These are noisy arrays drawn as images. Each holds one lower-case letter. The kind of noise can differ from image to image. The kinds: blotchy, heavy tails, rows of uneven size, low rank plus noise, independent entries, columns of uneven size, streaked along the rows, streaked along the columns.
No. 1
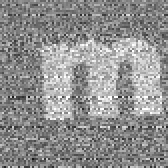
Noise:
rows of uneven size
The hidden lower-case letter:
m
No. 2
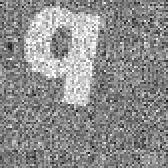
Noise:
low rank plus noise
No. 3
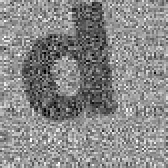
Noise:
low rank plus noise
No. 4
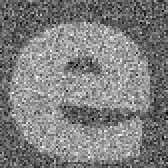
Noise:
independent entries
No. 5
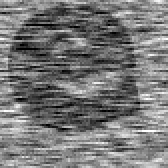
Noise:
streaked along the rows
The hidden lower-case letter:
e
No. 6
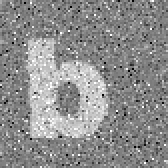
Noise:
heavy tails
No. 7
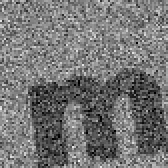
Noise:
independent entries
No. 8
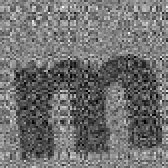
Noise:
low rank plus noise
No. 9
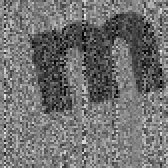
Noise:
columns of uneven size
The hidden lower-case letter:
m
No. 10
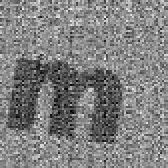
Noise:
low rank plus noise
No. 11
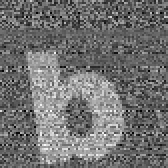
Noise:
rows of uneven size
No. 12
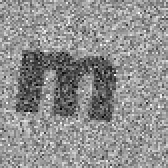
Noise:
independent entries
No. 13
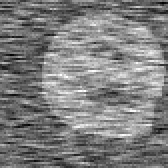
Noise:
streaked along the rows
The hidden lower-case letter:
e
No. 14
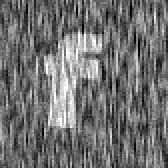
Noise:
streaked along the columns
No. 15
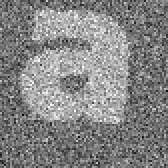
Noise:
independent entries
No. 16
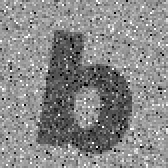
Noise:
heavy tails
